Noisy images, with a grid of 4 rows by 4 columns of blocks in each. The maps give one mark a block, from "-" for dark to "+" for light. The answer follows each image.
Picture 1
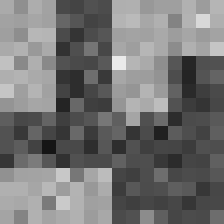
+ - + +
+ - + -
- - - -
+ + - -
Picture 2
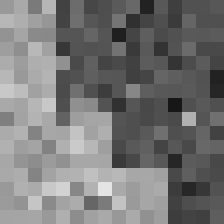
+ - - -
+ - - -
+ + - -
+ + + -
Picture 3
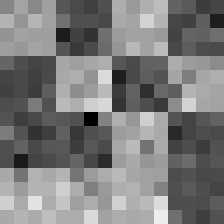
+ - + -
- + - +
- - + -
+ + + -
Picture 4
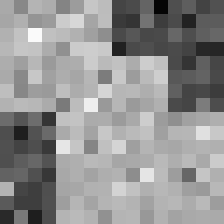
+ + - -
+ + + -
- + + +
- + + +
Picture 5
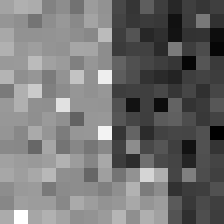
+ + - -
+ + - -
+ + - -
+ + + -
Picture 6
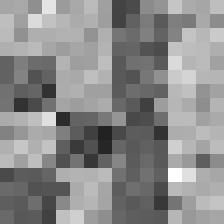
+ + - +
- + - +
+ - - +
- + - +
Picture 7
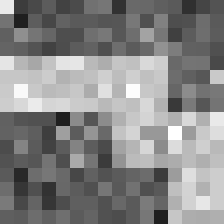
- - - -
+ + + -
- - + +
- - - +
